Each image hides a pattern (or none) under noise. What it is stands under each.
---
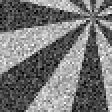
spokes from one point
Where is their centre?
top right
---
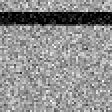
one horizontal stripe
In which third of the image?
top
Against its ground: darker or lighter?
darker
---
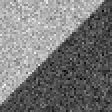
a sharp edge
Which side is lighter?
top left
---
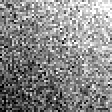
a smooth slope
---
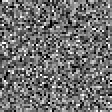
only noise
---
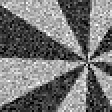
spokes from one point
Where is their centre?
middle right
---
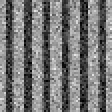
vertical stripes
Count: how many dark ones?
6
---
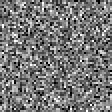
only noise
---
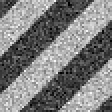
diagonal stripes
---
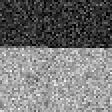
a sharp edge
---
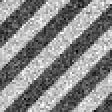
diagonal stripes
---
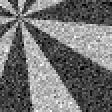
spokes from one point
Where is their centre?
top left
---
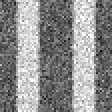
vertical stripes
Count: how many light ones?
2
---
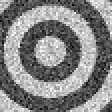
rings round one point
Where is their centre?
centre
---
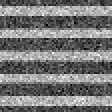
horizontal stripes
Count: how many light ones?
5
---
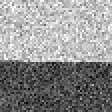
a sharp edge
